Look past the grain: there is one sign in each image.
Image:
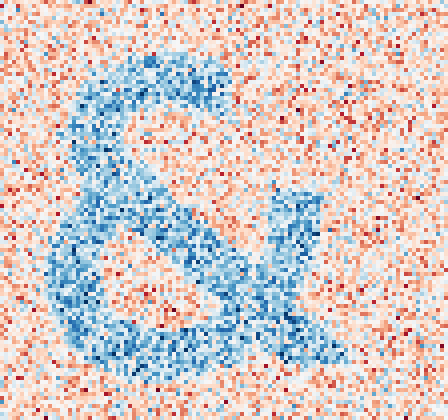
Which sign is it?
ampersand
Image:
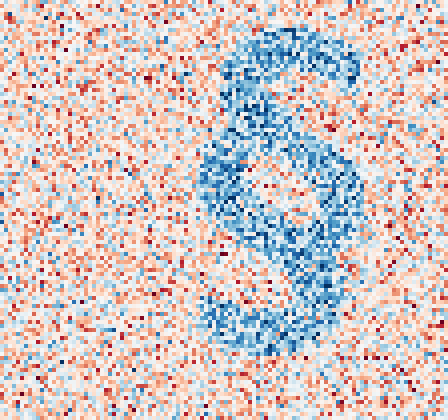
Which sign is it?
section sign
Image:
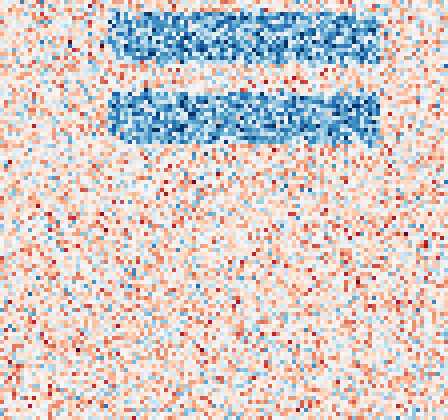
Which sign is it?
equals sign
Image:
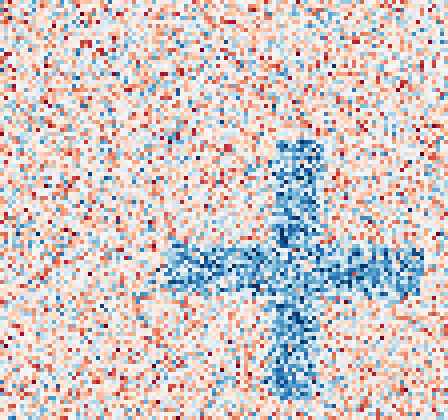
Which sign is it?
plus sign
